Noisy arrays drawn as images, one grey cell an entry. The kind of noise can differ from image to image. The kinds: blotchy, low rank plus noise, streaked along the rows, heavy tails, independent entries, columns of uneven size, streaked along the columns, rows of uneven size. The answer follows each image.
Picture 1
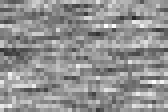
streaked along the rows
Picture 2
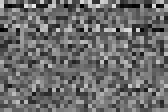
rows of uneven size
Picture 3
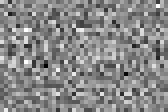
low rank plus noise
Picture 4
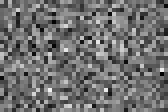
low rank plus noise
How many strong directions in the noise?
five to eight
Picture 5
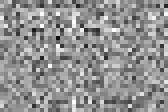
low rank plus noise
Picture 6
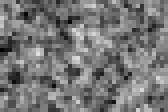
blotchy
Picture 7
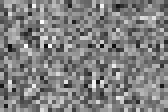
low rank plus noise
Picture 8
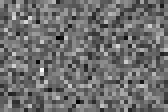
independent entries
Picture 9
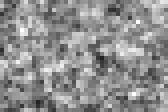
blotchy
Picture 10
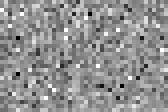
heavy tails
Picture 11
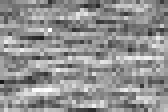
streaked along the rows
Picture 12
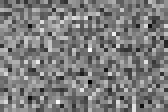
low rank plus noise
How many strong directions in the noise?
three or four
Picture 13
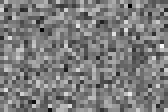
independent entries
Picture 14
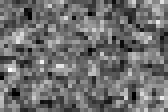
blotchy
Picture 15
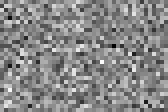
low rank plus noise
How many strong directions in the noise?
five to eight
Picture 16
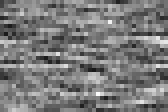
streaked along the rows
